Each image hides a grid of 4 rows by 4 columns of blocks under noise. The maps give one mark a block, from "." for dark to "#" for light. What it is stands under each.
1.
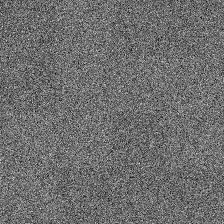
. # . .
. # # #
# # . #
# . . .
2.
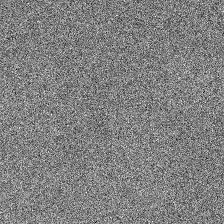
. . . .
# . . #
# . # .
# # # .
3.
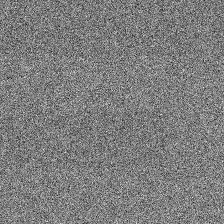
. . . .
# # # #
. . . #
# # # #
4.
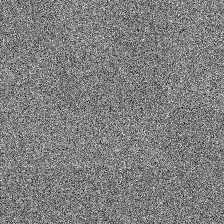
. # . #
# . . #
# # # .
. . . .
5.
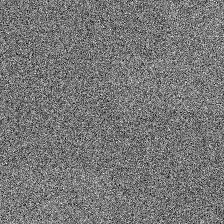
. . . #
. . # #
. . . .
# # . .
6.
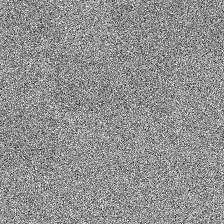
. # . .
# . . #
. # # #
# # # #
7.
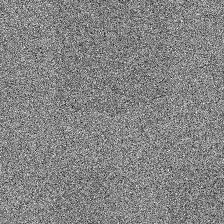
# . . #
# . . #
# # # #
# . # .
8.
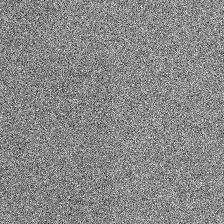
. # # #
. . # #
. . # #
. . # #
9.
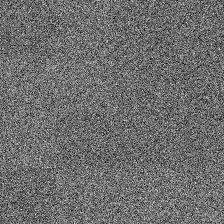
. # . .
# # . .
# . . .
. # # #
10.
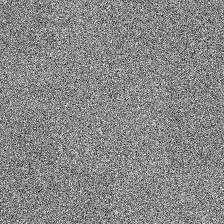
. # . .
# # # .
. # # .
. . # #
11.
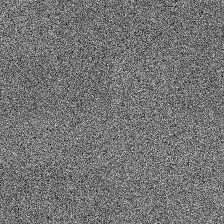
# . . .
. . # .
# # # #
. . # #
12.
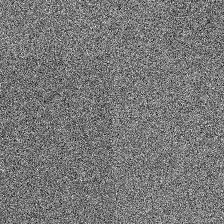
# # # .
. . # #
. . # #
. . # #
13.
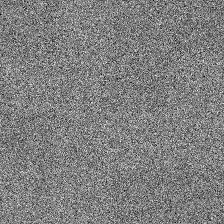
. # . .
# # . #
. # # #
# # . .
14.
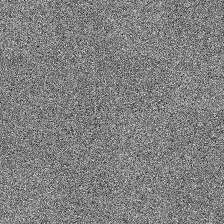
# . # .
. . . #
. . # .
# . # .
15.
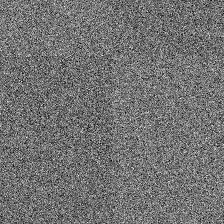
# # . .
. . # #
. . # #
. . # #
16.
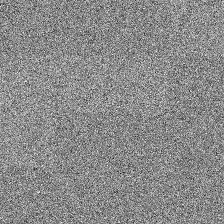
. . . #
# # # .
# . . .
. . . .
